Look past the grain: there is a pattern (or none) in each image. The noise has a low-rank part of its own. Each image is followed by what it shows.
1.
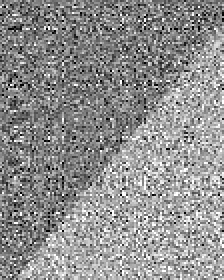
a sharp edge
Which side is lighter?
bottom right
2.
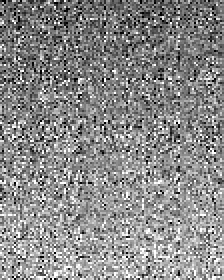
a smooth slope
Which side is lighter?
bottom
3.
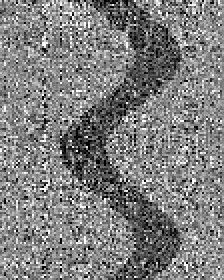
a wavy band
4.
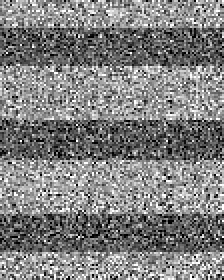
horizontal stripes
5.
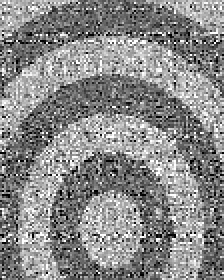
rings round one point
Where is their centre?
bottom middle
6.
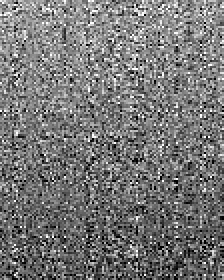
a smooth slope
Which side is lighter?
top
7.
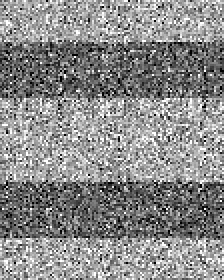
horizontal stripes
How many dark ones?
2
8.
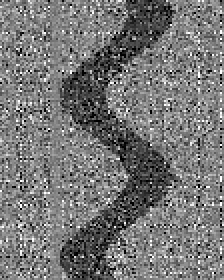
a wavy band
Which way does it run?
top to bottom
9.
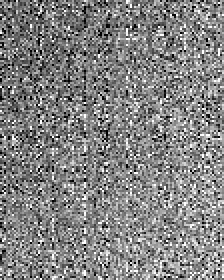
a smooth slope
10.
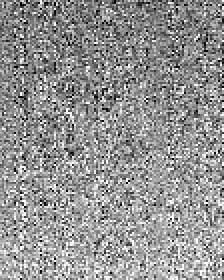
a smooth slope
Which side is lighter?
bottom
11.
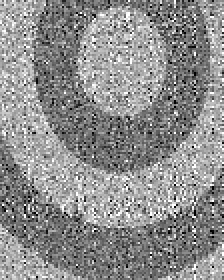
rings round one point
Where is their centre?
top middle
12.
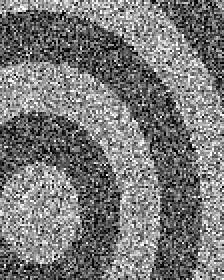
rings round one point
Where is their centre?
bottom left
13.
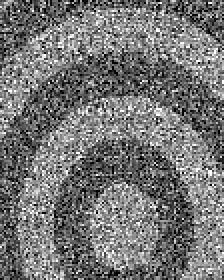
rings round one point
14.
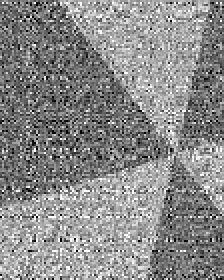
spokes from one point
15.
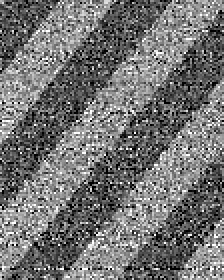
diagonal stripes
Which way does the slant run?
bottom left to top right
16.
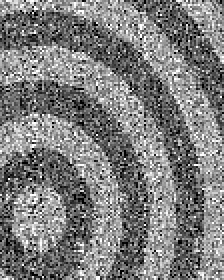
rings round one point
